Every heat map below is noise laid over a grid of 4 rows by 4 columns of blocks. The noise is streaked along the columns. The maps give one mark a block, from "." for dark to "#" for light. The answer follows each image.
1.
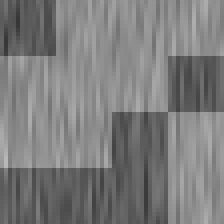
.###
###.
##.#
...#
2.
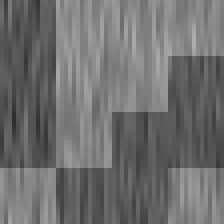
.###
.##.
.#..
#..#
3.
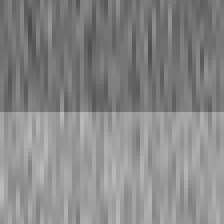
....
....
####
####
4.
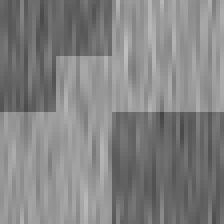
..##
.###
##..
##..
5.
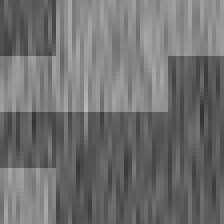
.###
###.
....
#...
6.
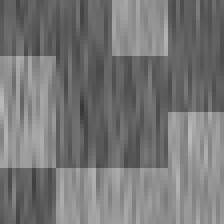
..#.
#...
#..#
.###
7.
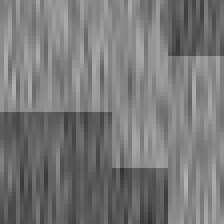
###.
####
..##
...#
